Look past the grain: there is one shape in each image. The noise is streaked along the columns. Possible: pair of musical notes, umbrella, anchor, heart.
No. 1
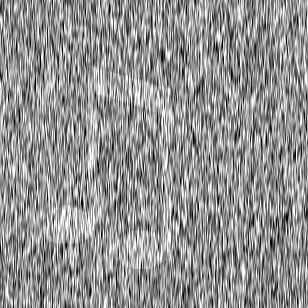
pair of musical notes
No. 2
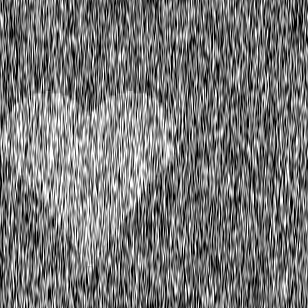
heart
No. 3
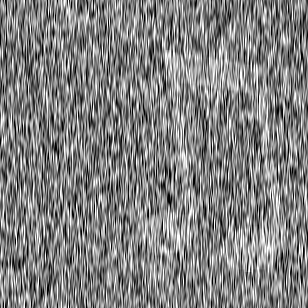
pair of musical notes
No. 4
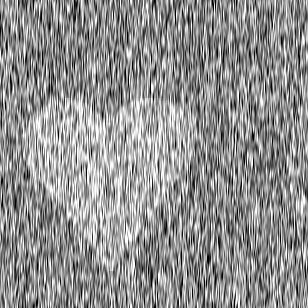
heart
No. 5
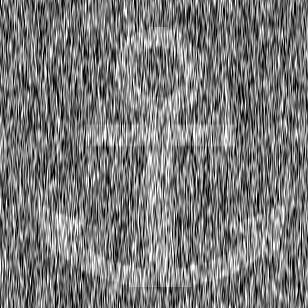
anchor
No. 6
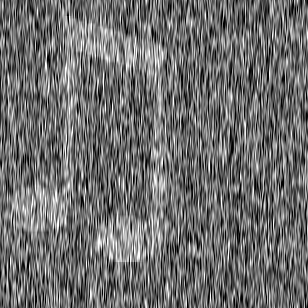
pair of musical notes
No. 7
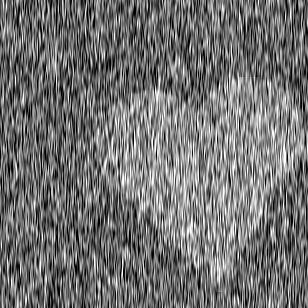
heart
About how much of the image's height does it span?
two thirds
